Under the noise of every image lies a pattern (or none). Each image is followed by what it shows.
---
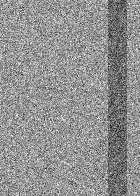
one vertical stripe
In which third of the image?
right
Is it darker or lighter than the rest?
darker
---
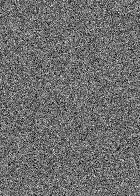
only noise
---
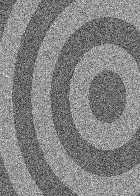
rings round one point
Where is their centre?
middle right
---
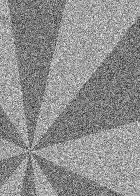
spokes from one point
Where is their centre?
bottom left
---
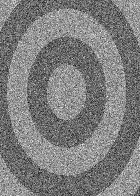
rings round one point
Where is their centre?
centre
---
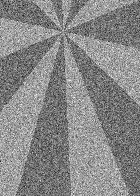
spokes from one point
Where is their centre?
top middle
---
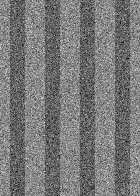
vertical stripes
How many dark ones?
4
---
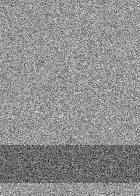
one horizontal stripe
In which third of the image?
bottom
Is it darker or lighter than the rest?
darker
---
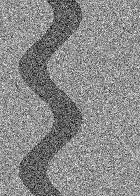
a wavy band
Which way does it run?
top to bottom
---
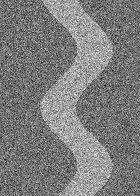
a wavy band
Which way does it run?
top to bottom
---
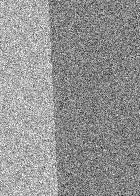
a sharp edge
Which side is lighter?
left
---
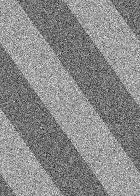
diagonal stripes
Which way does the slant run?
top left to bottom right
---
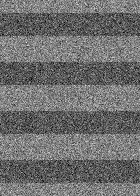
horizontal stripes
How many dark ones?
4
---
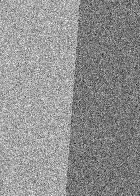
a sharp edge
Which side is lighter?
left
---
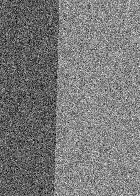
a sharp edge
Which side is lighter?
right
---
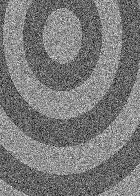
rings round one point
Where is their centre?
top middle
